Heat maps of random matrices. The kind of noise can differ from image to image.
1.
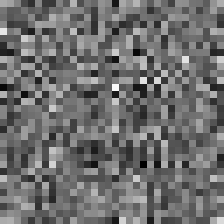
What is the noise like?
low rank plus noise
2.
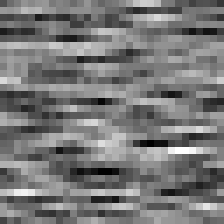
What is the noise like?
streaked along the rows
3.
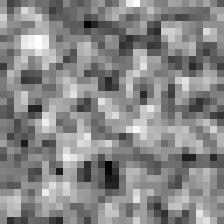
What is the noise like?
blotchy
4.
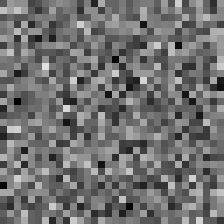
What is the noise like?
independent entries
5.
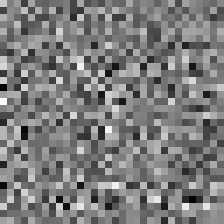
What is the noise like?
low rank plus noise
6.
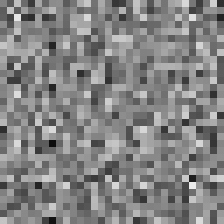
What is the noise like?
low rank plus noise
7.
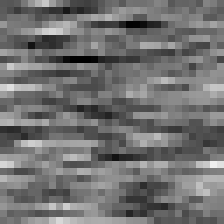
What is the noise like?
streaked along the rows
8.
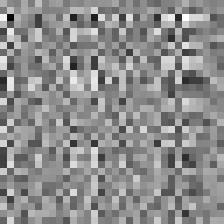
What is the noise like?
low rank plus noise
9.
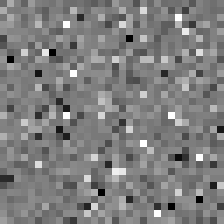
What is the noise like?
heavy tails
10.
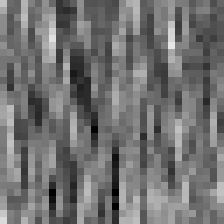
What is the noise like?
streaked along the columns
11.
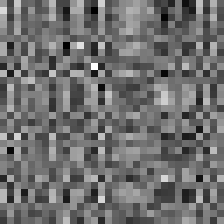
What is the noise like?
low rank plus noise
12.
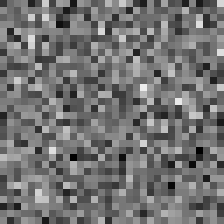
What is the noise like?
independent entries
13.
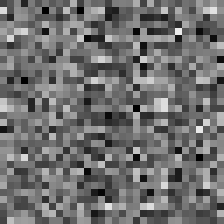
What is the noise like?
low rank plus noise
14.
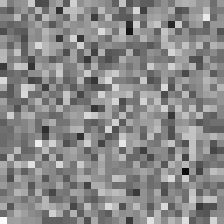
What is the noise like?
independent entries
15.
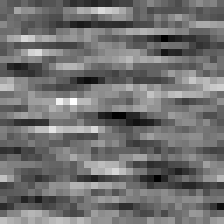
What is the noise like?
streaked along the rows
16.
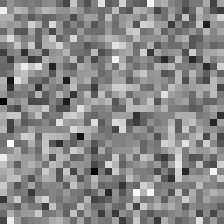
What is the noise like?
independent entries
